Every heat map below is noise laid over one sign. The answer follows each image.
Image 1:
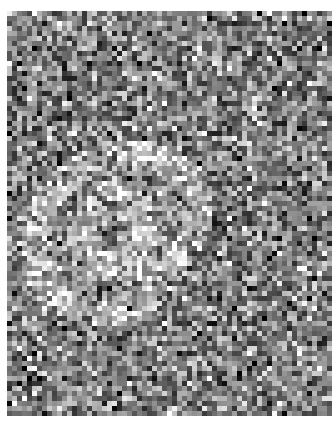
at sign
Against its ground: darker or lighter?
lighter
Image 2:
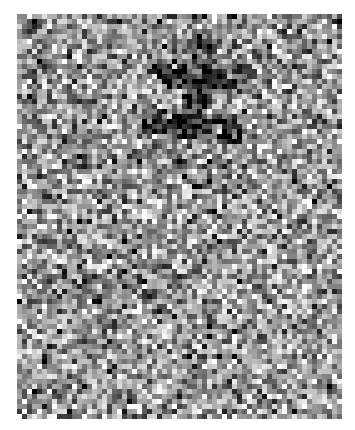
plus-minus sign
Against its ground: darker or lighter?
darker
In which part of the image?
top middle
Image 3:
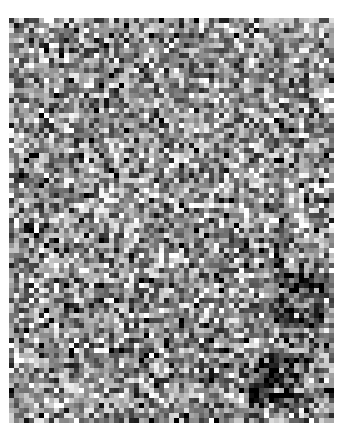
colon
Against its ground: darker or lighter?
darker
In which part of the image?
bottom right
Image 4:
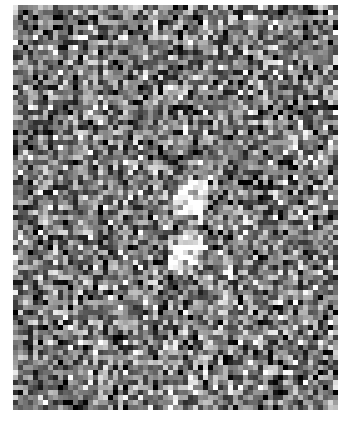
colon
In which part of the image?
centre
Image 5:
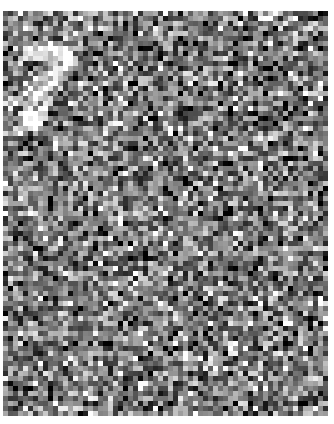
question mark
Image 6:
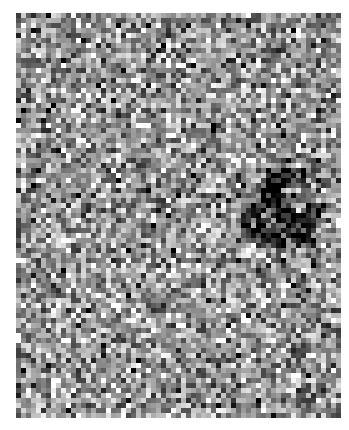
ampersand
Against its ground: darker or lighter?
darker
